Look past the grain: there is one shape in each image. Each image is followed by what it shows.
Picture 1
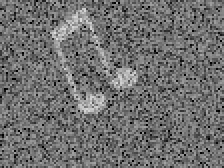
pair of musical notes
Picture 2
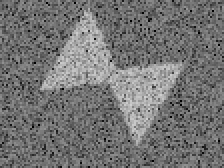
bow tie
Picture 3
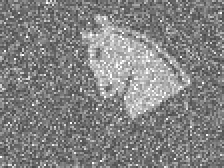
chess knight
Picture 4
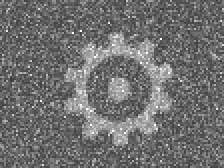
gear
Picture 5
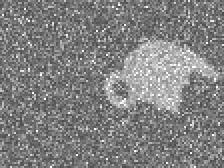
teapot
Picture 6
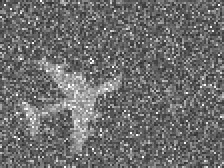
airplane
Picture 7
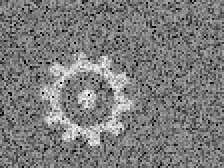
gear
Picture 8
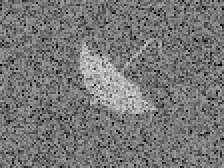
umbrella
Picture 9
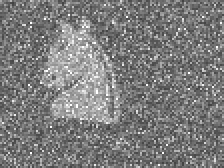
chess knight
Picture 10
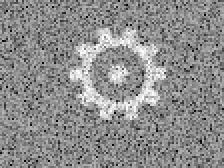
gear
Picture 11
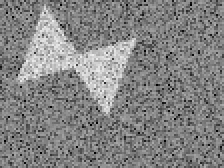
bow tie
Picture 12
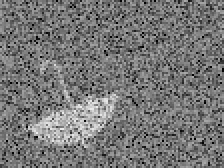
umbrella
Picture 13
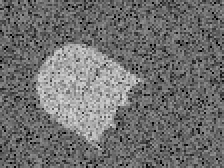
ghost
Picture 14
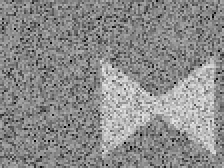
bow tie
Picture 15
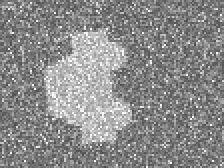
car
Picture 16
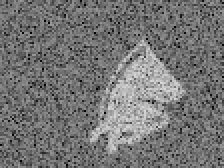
chess knight
